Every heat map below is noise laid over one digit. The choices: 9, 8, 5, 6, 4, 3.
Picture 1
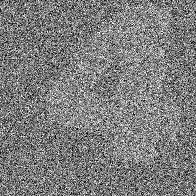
4
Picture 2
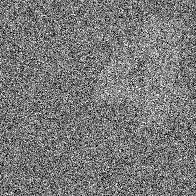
4
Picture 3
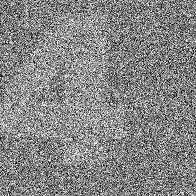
4
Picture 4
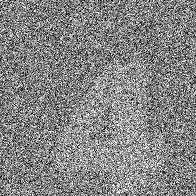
4
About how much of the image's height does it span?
two thirds
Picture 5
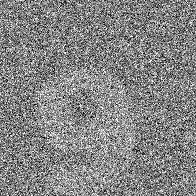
9
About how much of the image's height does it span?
two thirds
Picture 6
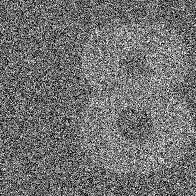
8
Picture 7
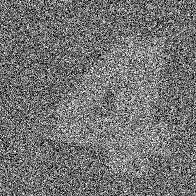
4
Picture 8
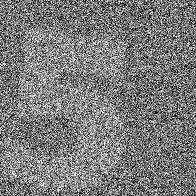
5
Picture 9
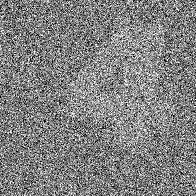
4
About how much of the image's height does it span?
two thirds
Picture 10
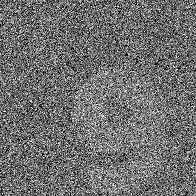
9
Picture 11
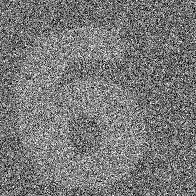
6
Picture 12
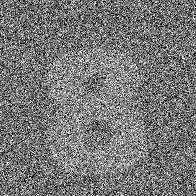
8
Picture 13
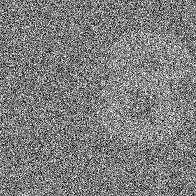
8
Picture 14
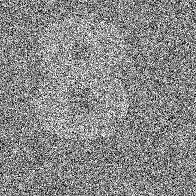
8
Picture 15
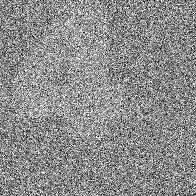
4
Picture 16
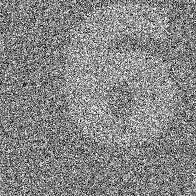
6
